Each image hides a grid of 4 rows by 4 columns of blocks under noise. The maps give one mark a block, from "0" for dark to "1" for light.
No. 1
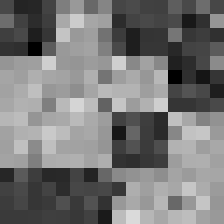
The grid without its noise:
0 1 0 0
1 1 1 0
1 1 0 1
0 0 1 1
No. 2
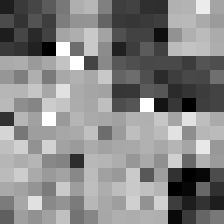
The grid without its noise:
0 1 0 1
1 1 0 0
1 1 1 1
1 1 1 0
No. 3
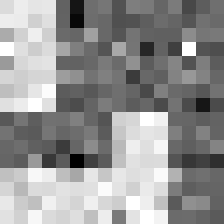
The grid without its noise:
1 0 0 0
1 0 0 0
0 0 1 0
1 1 1 0
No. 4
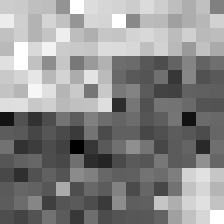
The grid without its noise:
1 1 1 1
1 1 0 0
0 0 0 0
0 0 0 1
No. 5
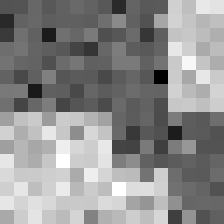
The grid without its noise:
0 0 0 1
0 0 0 1
1 1 0 0
1 1 1 0
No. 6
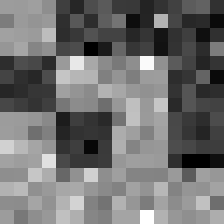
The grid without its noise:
1 0 0 0
0 1 1 0
1 0 1 0
1 1 1 1
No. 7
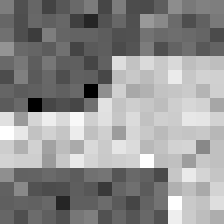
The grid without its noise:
0 0 0 0
0 0 1 1
1 1 1 1
0 0 0 1
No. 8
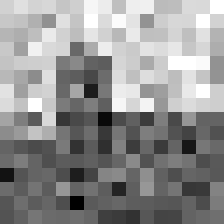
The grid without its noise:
1 1 1 1
1 0 1 1
0 0 0 0
0 0 0 0
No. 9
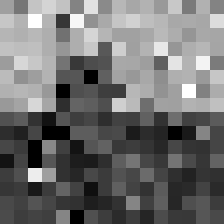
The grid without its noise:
1 1 1 1
1 0 1 1
0 0 0 0
0 0 0 0
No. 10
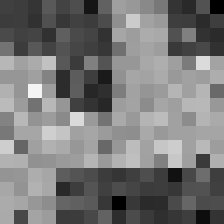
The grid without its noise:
0 0 1 0
1 0 1 1
1 1 1 1
1 0 0 0
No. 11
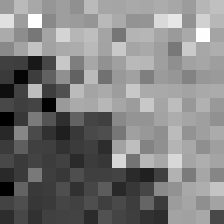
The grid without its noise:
1 1 1 1
0 1 1 1
0 0 1 1
0 0 0 1
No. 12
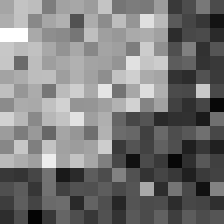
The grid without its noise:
1 1 1 0
1 1 1 0
1 1 0 0
0 0 0 0
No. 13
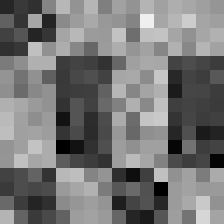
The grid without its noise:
0 1 1 1
1 0 1 0
1 0 1 0
0 1 0 1
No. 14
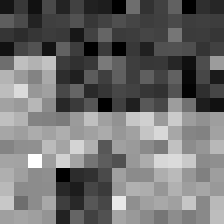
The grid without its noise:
0 0 0 0
1 0 0 0
1 1 1 1
1 0 1 1
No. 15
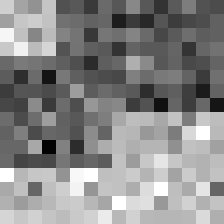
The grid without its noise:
1 0 0 0
0 0 0 0
0 0 1 1
1 1 1 1
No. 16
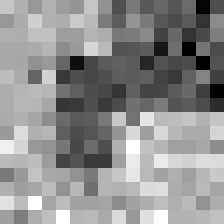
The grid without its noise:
1 1 0 0
1 0 0 0
1 0 1 1
1 1 1 1
